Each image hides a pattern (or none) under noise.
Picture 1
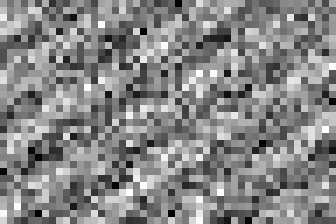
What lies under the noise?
diagonal stripes
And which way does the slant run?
bottom left to top right
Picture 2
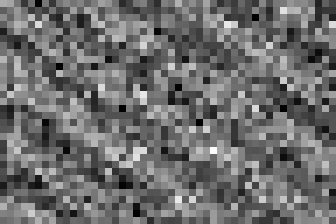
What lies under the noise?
diagonal stripes
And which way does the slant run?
top left to bottom right
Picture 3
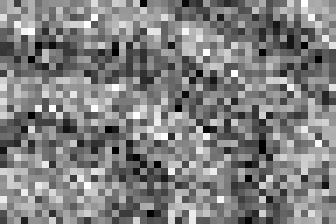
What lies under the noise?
rings round one point
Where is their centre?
bottom left
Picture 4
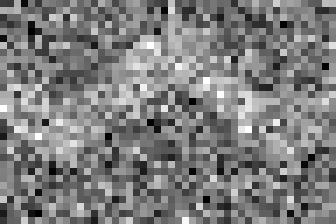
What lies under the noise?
a wavy band
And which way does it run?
left to right
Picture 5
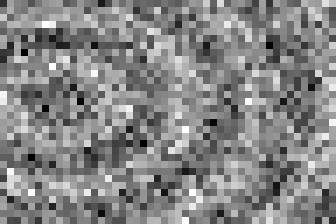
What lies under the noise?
rings round one point
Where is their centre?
middle left
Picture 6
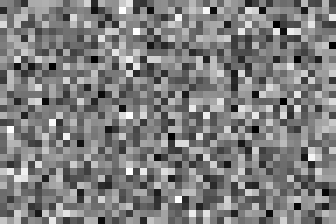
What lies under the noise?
only noise
